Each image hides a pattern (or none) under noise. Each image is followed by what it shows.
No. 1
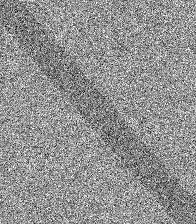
a diagonal band
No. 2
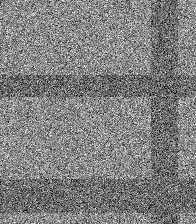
bands of rows crossing bands of columns
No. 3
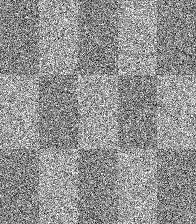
a checkerboard
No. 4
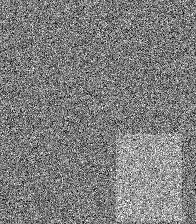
one block
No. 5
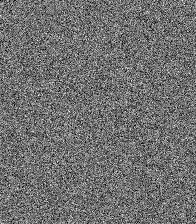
only noise
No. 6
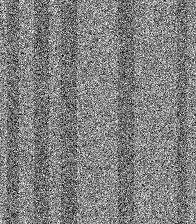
bands of columns
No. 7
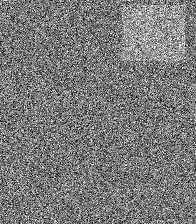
one block
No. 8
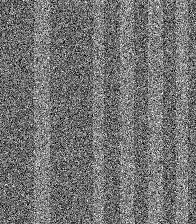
bands of columns
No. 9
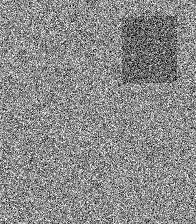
one block
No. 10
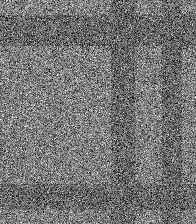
bands of rows crossing bands of columns
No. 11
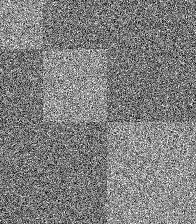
blocks along the diagonal
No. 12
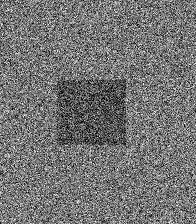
one block
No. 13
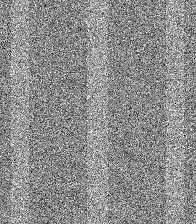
bands of columns
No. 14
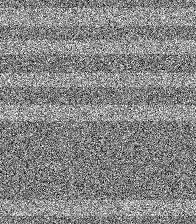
bands of rows
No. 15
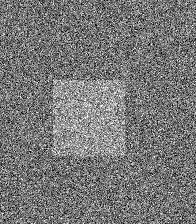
one block
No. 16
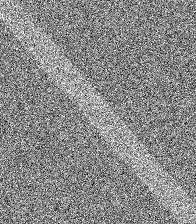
a diagonal band
